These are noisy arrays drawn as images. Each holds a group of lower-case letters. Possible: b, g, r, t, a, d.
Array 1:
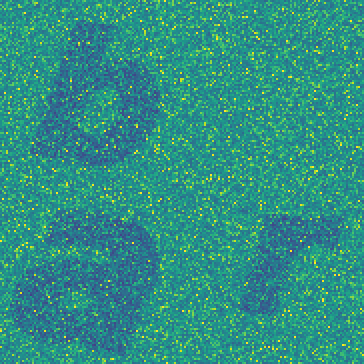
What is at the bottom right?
r
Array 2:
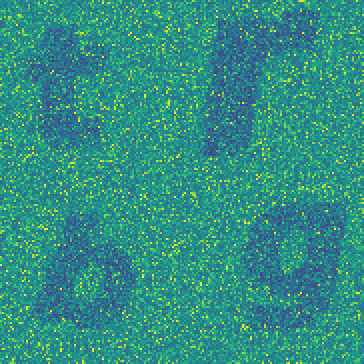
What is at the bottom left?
b
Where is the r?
top right
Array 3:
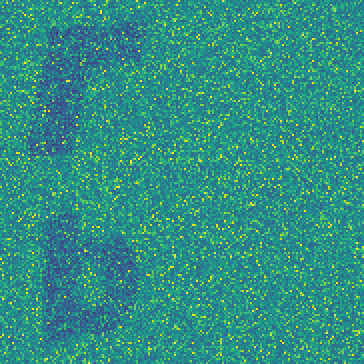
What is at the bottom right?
nothing
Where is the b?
bottom left
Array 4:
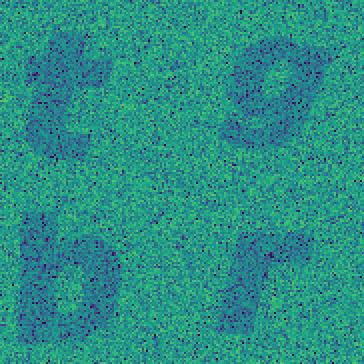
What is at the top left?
t
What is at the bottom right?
r
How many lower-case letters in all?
4
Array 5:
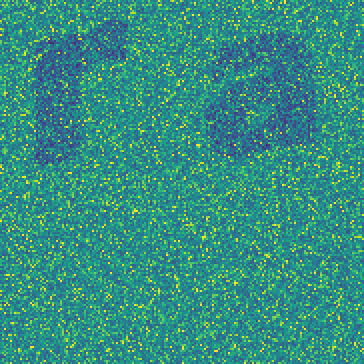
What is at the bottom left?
nothing
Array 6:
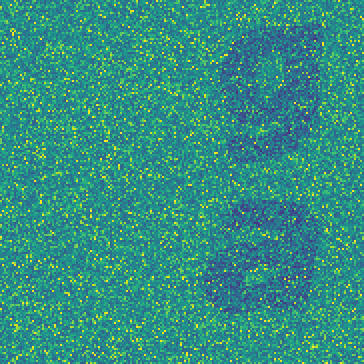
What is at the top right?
g
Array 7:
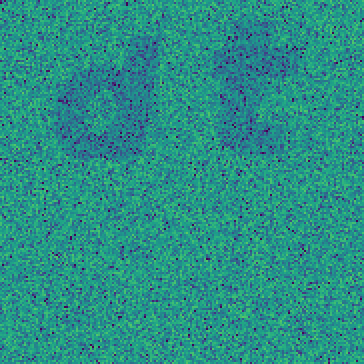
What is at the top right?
t
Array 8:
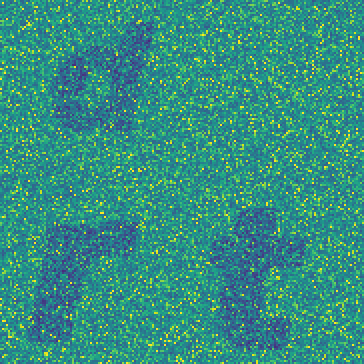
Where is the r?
bottom left
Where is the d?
top left
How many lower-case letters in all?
3
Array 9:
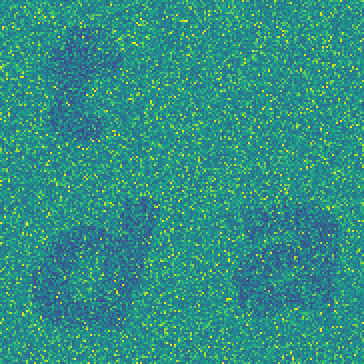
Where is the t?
top left
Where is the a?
bottom right
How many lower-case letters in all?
3
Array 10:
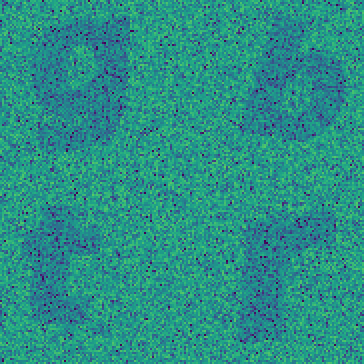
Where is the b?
top right
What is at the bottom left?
t
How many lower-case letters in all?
4
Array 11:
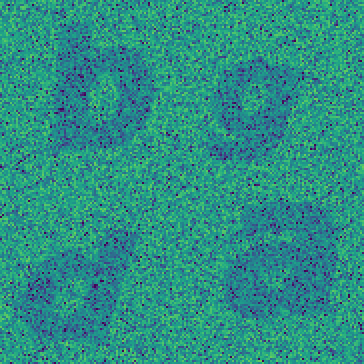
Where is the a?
bottom right
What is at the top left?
b
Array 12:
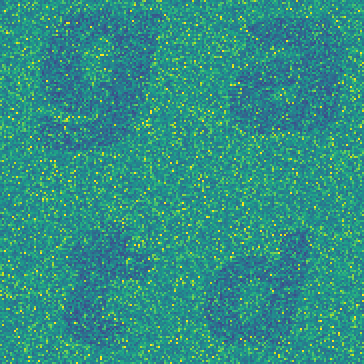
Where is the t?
bottom left
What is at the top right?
a
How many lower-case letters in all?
4
